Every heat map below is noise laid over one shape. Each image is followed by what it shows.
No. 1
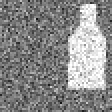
bottle
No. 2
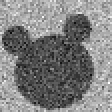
bear's head
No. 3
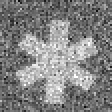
asterisk
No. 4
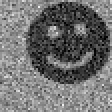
smiling face
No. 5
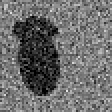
footprint
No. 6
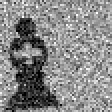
chess bishop
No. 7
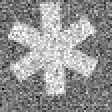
asterisk
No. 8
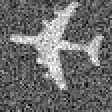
airplane
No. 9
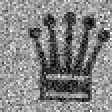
chess queen
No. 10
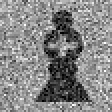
chess bishop
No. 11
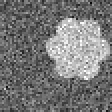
flower
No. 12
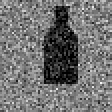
bottle
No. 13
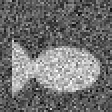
fish
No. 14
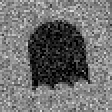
ghost
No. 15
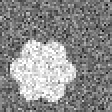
flower
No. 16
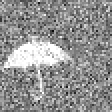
umbrella
